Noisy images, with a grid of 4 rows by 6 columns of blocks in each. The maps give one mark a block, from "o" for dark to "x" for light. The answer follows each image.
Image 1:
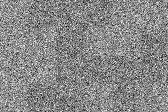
xoooxx
xxoxxo
xxoooo
xooxox
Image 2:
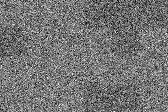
xxxooo
oxxxox
xxxxxx
xxxoox
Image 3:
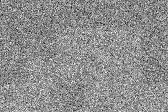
oooooo
ooxxxo
oxxxxo
xxoxxx
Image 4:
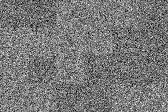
ooxxxo
xxxxoo
xoxooo
xxooxx
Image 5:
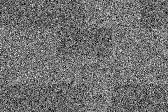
oooxxo
xxooxx
xxxxxx
oooxoo
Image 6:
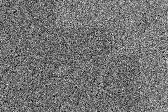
ooxxxx
ooooxx
ooooox
ooooox
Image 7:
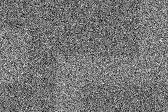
ooooox
xoooox
xoxxxx
ooxooo
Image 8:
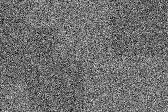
oxxxoo
ooxxoo
oooxxx
xooxxx
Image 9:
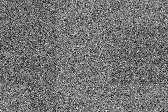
ooxxxx
ooxxoo
ooxxoo
xoxxxx
